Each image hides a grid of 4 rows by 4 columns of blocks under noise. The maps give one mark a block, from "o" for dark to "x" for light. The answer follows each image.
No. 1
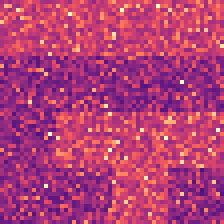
x x x x
o o o o
o x x x
o o x o
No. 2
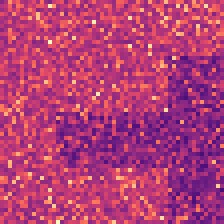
x x x x
x x x o
x o o o
x x x o
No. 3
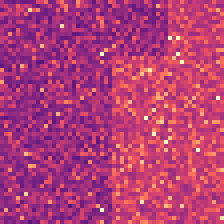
o o o x
o o x x
o o x x
o o x x
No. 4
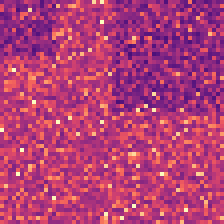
o x o o
x x o o
x x x x
x x x x
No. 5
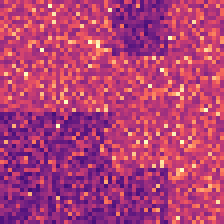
x x o x
x x x x
o o x x
o o o x
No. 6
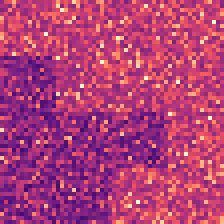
x x x x
o x x x
o o o x
o o x x
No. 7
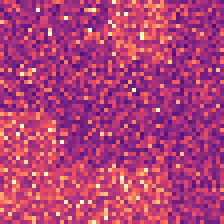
o o x o
o o o o
x o o o
x x x o
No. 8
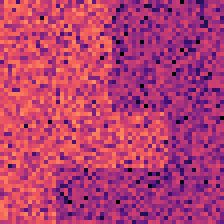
x x o o
x x o o
x x x o
x o o o
